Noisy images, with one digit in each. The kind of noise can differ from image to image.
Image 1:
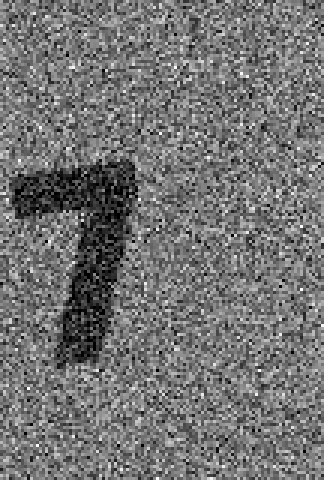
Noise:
independent entries
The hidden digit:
7
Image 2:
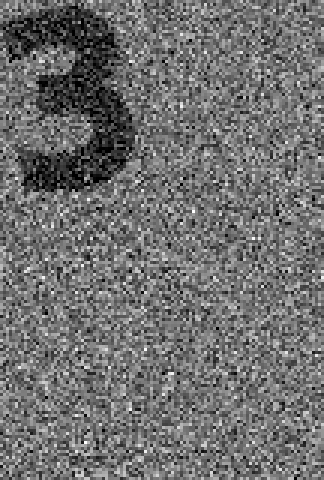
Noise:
low rank plus noise
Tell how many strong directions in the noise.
five to eight
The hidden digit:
3
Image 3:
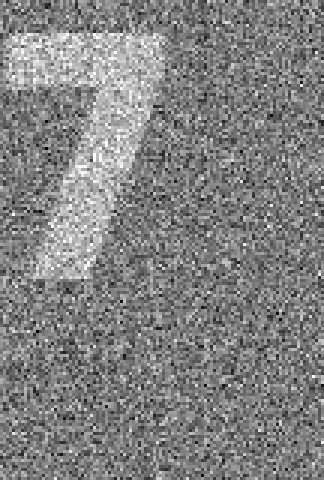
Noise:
low rank plus noise
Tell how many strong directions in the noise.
three or four
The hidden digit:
7
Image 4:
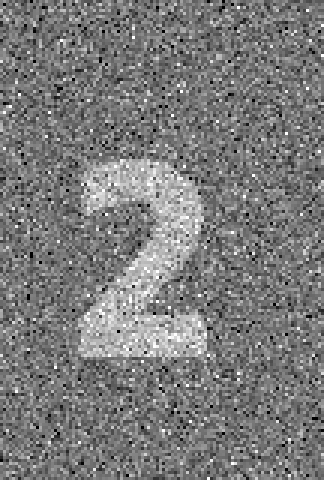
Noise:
heavy tails
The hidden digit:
2
